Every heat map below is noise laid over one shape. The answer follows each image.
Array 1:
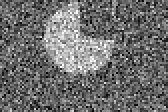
disc with a wedge cut out
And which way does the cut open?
up and right
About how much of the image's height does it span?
two thirds
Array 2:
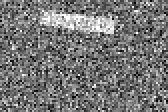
bar
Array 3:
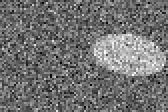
ellipse
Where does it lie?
middle right
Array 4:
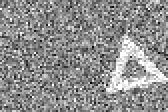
triangle frame
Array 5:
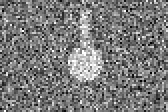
lollipop
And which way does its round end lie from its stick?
down
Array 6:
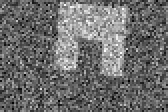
square with a notch
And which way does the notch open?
down
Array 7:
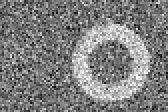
ring
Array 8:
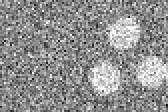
three dots
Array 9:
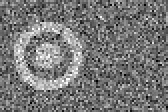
bullseye
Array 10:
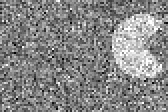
disc with a wedge cut out
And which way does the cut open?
right
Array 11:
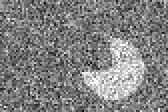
disc with a wedge cut out
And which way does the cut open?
up and left
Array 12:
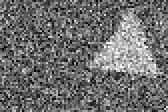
triangle
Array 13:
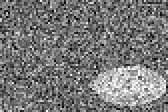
ellipse
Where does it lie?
bottom right
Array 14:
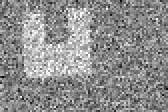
square with a notch
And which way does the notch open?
up
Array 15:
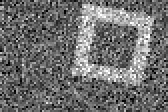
square frame
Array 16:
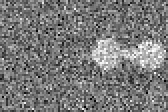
dumbbell
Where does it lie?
middle right
